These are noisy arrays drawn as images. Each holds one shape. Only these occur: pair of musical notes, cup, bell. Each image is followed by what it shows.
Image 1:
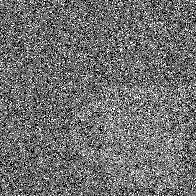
cup
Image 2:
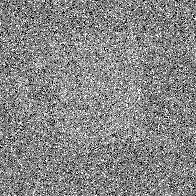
cup
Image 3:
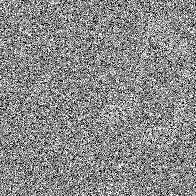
pair of musical notes
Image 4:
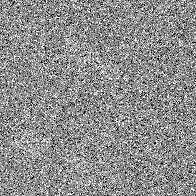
pair of musical notes
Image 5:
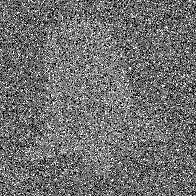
bell
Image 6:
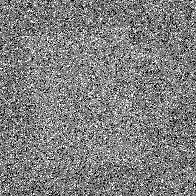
cup
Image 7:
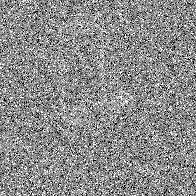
pair of musical notes
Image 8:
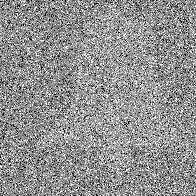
bell
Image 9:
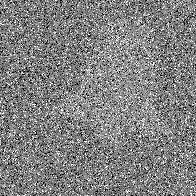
bell
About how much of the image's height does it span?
two thirds
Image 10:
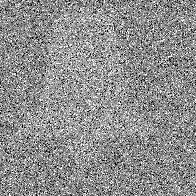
bell
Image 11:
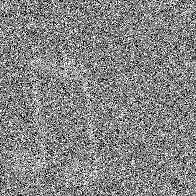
pair of musical notes
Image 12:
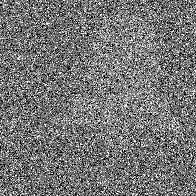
bell
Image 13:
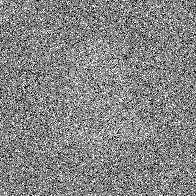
bell
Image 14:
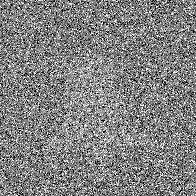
bell
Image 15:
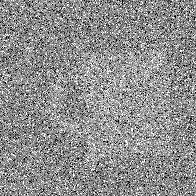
cup
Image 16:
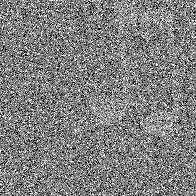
pair of musical notes
